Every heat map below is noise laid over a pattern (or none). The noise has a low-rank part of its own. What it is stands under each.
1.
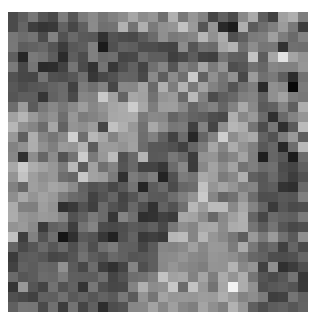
spokes from one point
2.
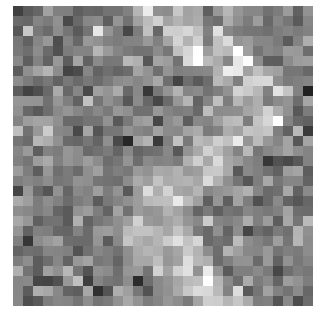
a wavy band
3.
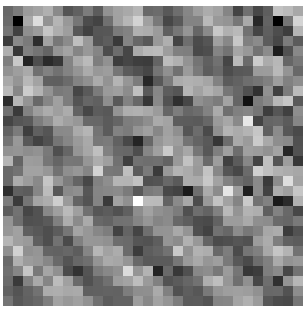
diagonal stripes
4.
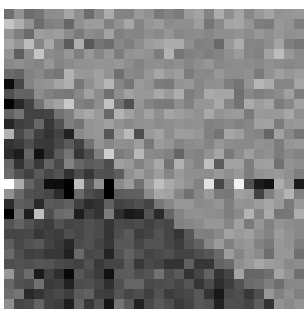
a sharp edge
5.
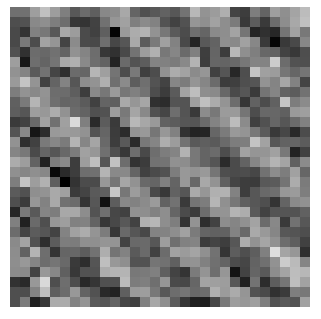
diagonal stripes
